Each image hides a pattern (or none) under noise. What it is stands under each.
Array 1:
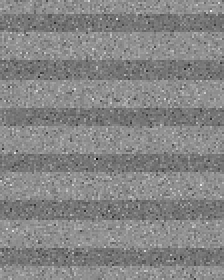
horizontal stripes
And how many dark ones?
6
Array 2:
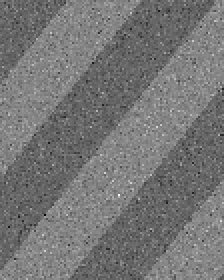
diagonal stripes
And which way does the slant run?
bottom left to top right
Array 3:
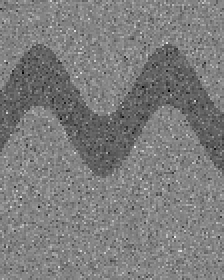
a wavy band
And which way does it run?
left to right
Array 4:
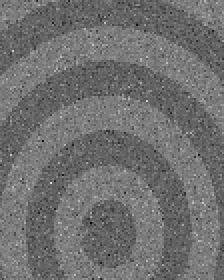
rings round one point
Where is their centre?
bottom middle
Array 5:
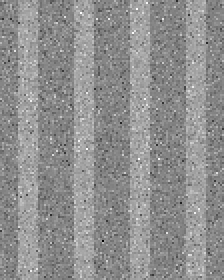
vertical stripes
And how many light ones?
4
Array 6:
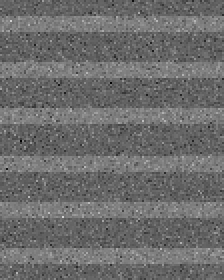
horizontal stripes
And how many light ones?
6
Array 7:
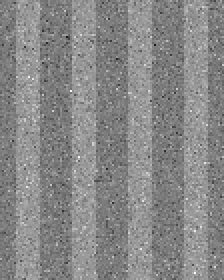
vertical stripes
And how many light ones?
4
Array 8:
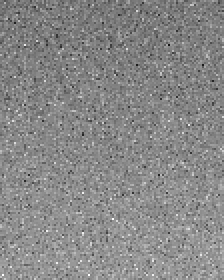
a smooth slope
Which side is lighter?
bottom
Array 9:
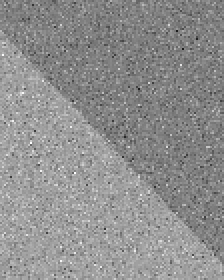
a sharp edge
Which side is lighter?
bottom left
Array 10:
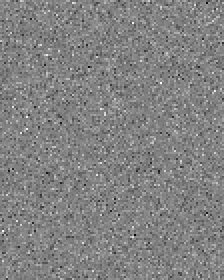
only noise
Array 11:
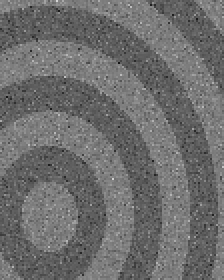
rings round one point
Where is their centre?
bottom left
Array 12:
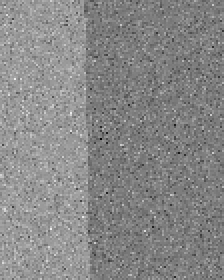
a sharp edge
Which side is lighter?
left
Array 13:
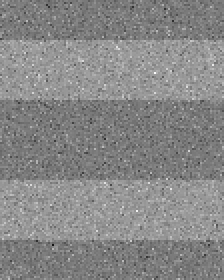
horizontal stripes
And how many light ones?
2
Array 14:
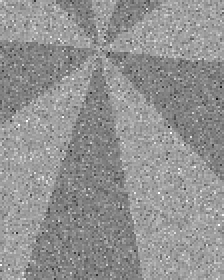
spokes from one point
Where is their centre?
top middle
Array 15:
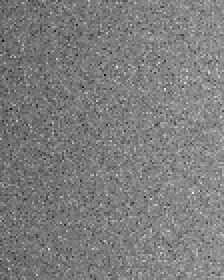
a smooth slope
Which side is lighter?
right
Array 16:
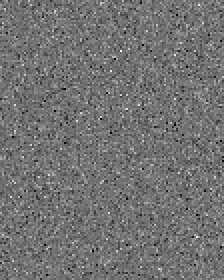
only noise
